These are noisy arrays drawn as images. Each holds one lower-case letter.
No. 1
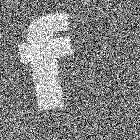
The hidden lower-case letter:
f
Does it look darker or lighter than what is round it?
lighter
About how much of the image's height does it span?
two thirds
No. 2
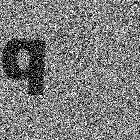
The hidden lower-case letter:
q
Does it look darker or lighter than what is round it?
darker
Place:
middle left
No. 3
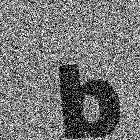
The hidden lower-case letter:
b
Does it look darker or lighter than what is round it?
darker
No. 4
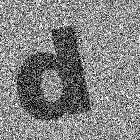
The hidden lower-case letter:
d
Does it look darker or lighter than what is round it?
darker
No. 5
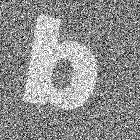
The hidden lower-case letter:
b
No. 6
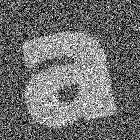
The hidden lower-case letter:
a
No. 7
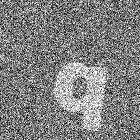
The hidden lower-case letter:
q
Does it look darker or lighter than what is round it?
lighter
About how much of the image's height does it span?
half
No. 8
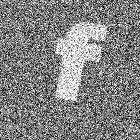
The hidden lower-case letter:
f
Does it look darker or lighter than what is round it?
lighter
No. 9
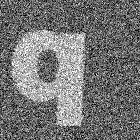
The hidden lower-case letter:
q
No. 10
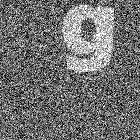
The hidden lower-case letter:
g
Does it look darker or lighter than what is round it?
lighter
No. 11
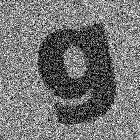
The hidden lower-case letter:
g
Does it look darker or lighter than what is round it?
darker
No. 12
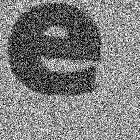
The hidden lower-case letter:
e
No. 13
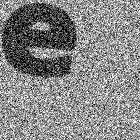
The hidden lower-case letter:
e
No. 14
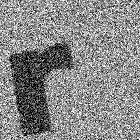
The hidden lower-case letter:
r
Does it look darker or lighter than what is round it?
darker
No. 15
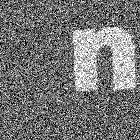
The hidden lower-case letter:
n
